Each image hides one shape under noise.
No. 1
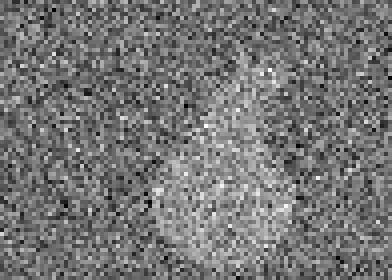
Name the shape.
pear
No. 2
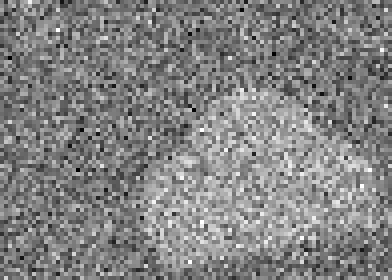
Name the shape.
cloud
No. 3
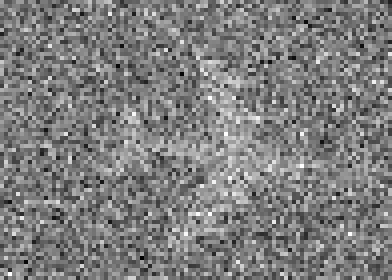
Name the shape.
airplane
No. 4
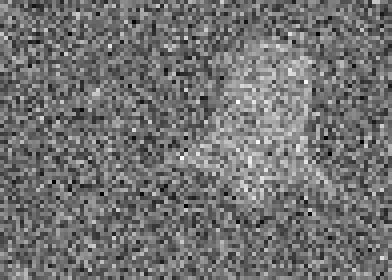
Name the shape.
bell
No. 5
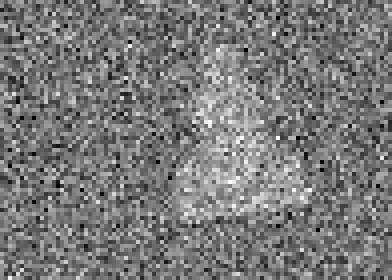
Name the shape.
chess pawn
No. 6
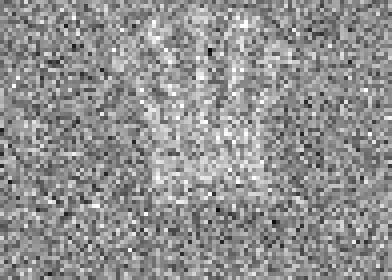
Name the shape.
chess queen
